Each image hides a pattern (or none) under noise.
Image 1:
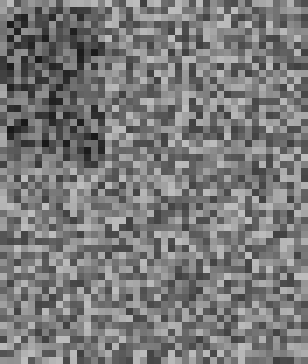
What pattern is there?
one block
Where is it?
top left
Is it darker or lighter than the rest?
darker
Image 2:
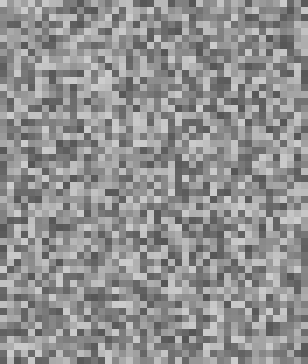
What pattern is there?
only noise
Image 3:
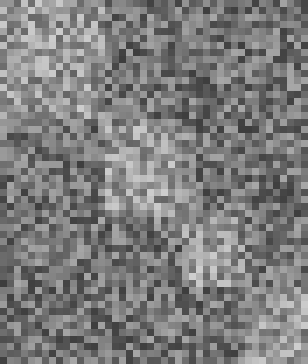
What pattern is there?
blocks along the diagonal
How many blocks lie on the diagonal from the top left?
4
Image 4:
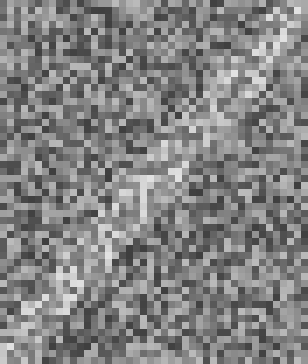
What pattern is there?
a diagonal band
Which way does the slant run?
bottom left to top right
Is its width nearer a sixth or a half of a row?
a sixth
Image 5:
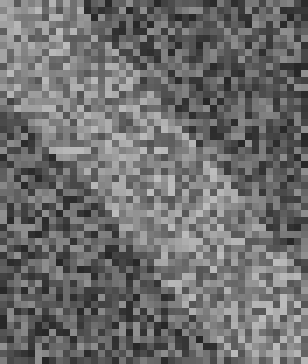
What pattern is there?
a diagonal band
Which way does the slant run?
top left to bottom right
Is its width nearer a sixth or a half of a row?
a half
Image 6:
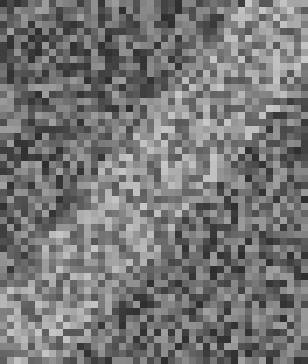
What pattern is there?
a diagonal band
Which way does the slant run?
bottom left to top right
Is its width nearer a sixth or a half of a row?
a half
